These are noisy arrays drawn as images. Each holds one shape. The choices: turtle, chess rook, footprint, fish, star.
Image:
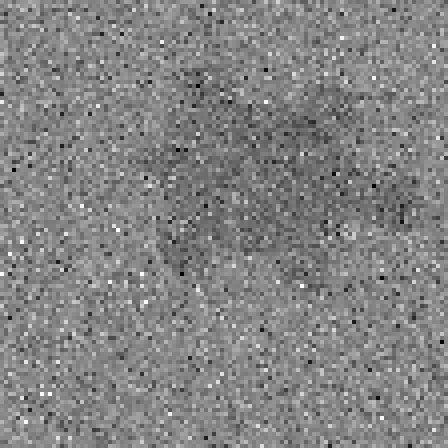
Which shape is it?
turtle
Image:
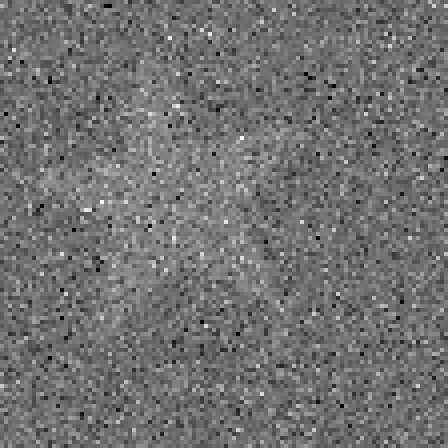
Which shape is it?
star
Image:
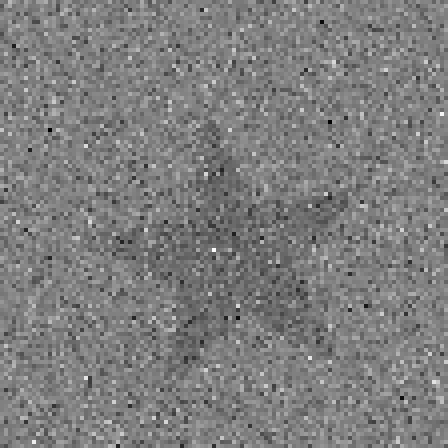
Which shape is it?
star
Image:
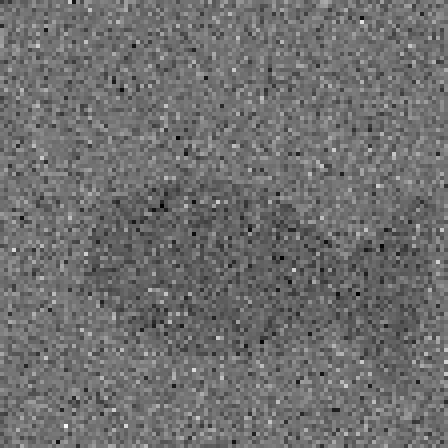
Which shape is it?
fish
